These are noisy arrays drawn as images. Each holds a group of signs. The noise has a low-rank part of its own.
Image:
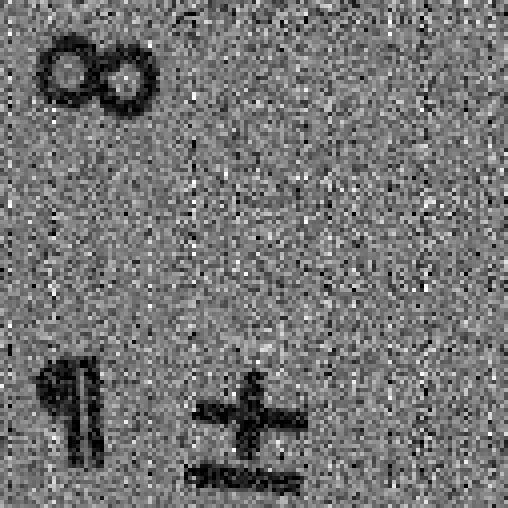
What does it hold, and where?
top left: infinity sign; bottom left: pilcrow; bottom middle: plus-minus sign
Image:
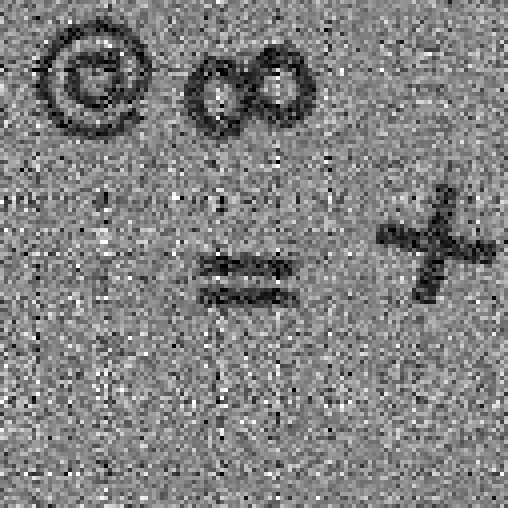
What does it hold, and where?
top left: at sign; top middle: infinity sign; centre: equals sign; middle right: plus sign
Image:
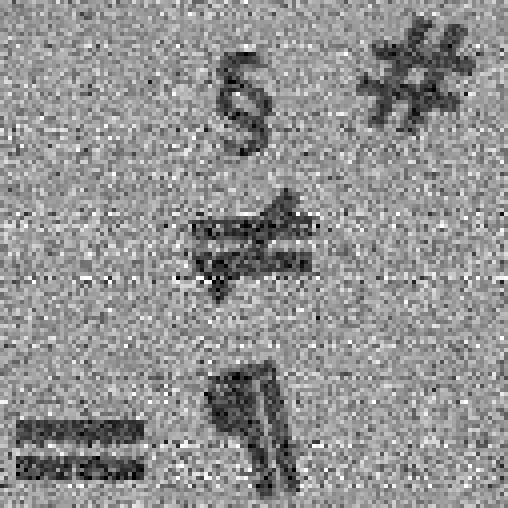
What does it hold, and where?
top middle: section sign; top right: hash sign; centre: not-equal sign; bottom left: equals sign; bottom middle: pilcrow
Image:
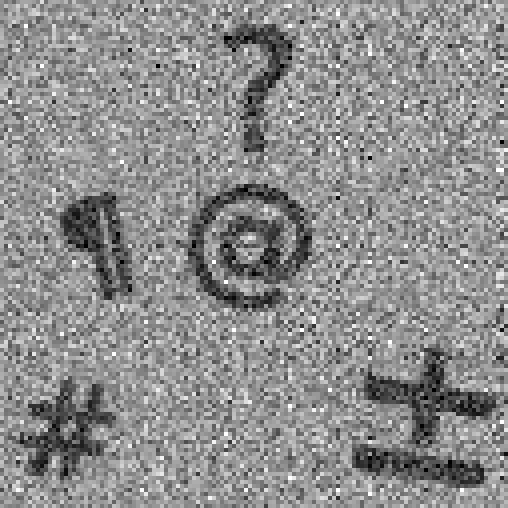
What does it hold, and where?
top middle: question mark; middle left: pilcrow; centre: at sign; bottom left: hash sign; bottom right: plus-minus sign
